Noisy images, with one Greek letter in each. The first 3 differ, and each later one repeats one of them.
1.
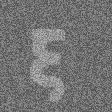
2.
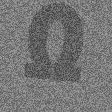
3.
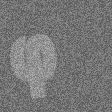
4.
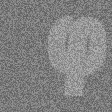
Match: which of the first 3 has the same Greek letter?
3
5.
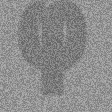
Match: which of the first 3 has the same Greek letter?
3
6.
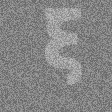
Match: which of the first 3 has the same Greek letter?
1
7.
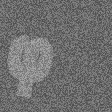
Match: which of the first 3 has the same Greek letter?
3
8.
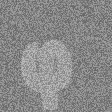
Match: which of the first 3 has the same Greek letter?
3
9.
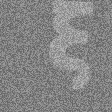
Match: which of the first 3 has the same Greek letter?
1
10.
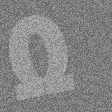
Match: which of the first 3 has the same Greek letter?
2
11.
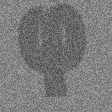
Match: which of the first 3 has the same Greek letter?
3
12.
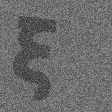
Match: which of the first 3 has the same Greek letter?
1
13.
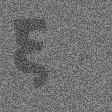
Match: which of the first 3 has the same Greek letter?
1
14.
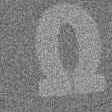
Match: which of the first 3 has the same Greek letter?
2
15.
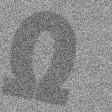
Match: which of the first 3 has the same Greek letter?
2
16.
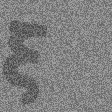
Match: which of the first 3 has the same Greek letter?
1
